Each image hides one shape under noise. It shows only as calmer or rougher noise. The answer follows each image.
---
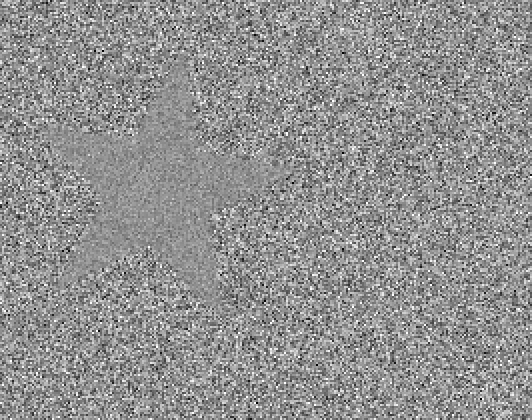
star
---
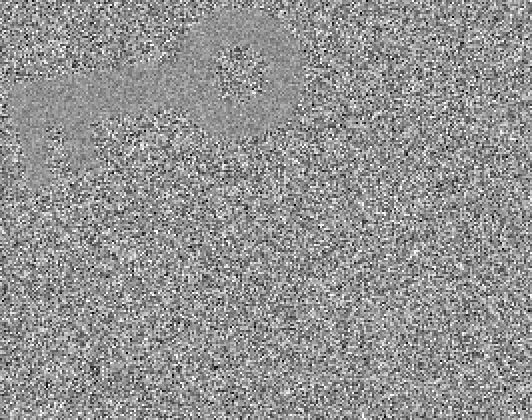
key
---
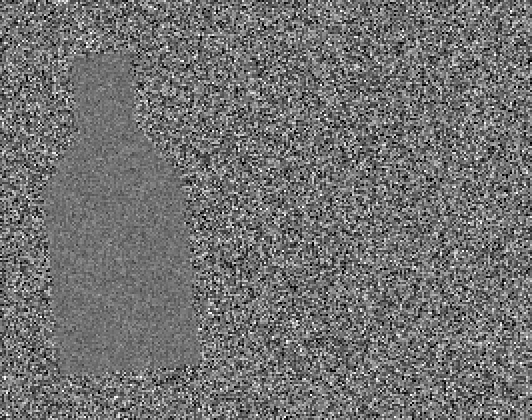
bottle
